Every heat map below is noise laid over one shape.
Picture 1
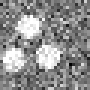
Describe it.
light three dots
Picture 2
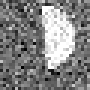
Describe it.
light half disc
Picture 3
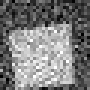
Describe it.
light square
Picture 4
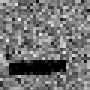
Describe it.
dark bar
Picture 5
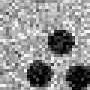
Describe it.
dark three dots
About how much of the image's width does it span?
two thirds
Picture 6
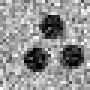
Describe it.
dark three dots
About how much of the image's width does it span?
two thirds
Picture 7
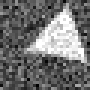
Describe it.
light triangle
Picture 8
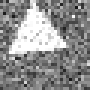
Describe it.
light triangle
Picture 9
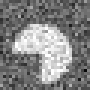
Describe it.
light disc with a wedge cut out
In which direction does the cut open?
down and left
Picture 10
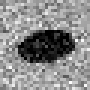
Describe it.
dark ellipse
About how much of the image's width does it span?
two thirds
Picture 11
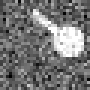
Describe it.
light lollipop
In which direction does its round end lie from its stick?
down and right
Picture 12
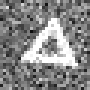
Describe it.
light triangle frame
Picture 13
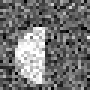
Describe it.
light half disc
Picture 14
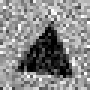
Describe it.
dark triangle
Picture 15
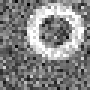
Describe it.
light ring
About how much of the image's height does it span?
two thirds
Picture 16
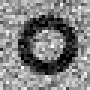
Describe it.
dark ring
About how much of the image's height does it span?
two thirds
